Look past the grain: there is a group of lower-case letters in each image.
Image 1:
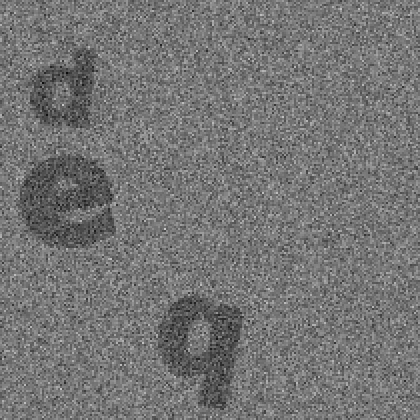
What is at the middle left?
e
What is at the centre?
nothing
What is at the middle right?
nothing
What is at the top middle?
nothing
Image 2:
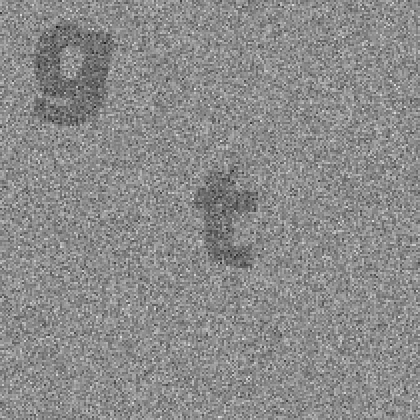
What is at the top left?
g
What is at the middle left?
nothing
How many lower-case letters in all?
2
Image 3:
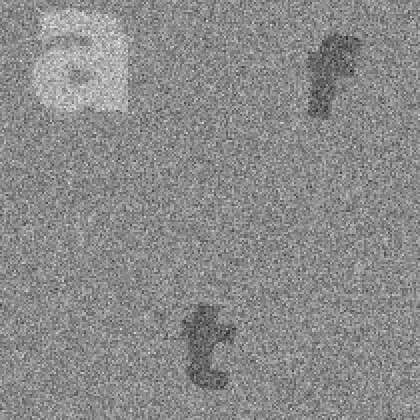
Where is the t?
bottom middle
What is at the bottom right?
nothing
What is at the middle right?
nothing
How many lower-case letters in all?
3
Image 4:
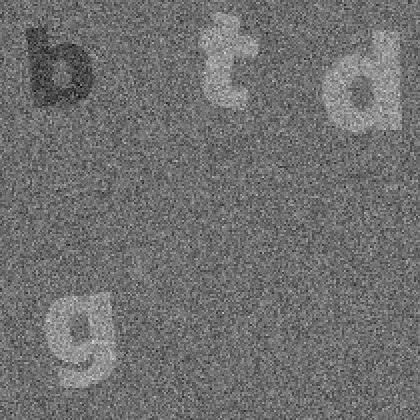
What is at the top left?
b
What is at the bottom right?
nothing
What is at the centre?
nothing
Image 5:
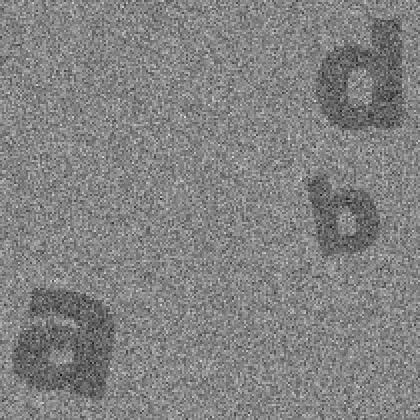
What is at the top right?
d
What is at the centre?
nothing
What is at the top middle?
nothing
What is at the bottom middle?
nothing
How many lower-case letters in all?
3
